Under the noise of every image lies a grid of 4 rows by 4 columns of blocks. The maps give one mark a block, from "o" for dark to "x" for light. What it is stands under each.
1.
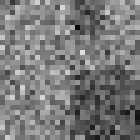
x x o x
x x x x
x x o o
x x o o
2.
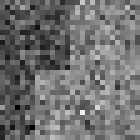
o o x x
o o x x
o x x x
o x x x
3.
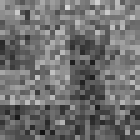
x x x x
o x o x
x x o x
o o o o
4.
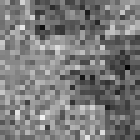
x o o x
x x x o
x x o o
x x x o
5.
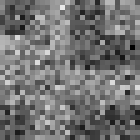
o x o x
x x o o
x x x x
o x o o
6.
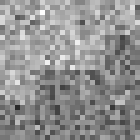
x x x x
x x x o
x o o o
o o o o
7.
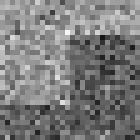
x x x x
x x o o
x x o o
o o o o
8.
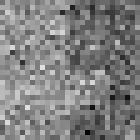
x x o o
x x o o
x x x o
x x o o
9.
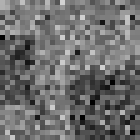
x x x x
o x x x
o x o o
x x o o
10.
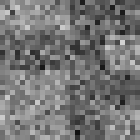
x x o o
o o o x
x x o o
x x o x
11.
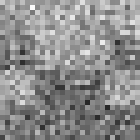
x x x x
o x x o
x o o x
o o o o
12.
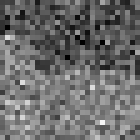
o o o o
x o o o
x x x x
x x x x
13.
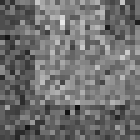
o x x o
o x x x
o x x x
o o o o
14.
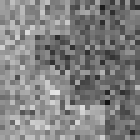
x x o o
x o o o
x x o o
x x x o
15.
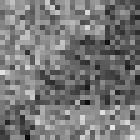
x x x o
x x o o
x o o o
o x x x
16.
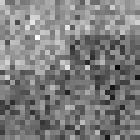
x x x x
x x o o
o o o o
o o o o
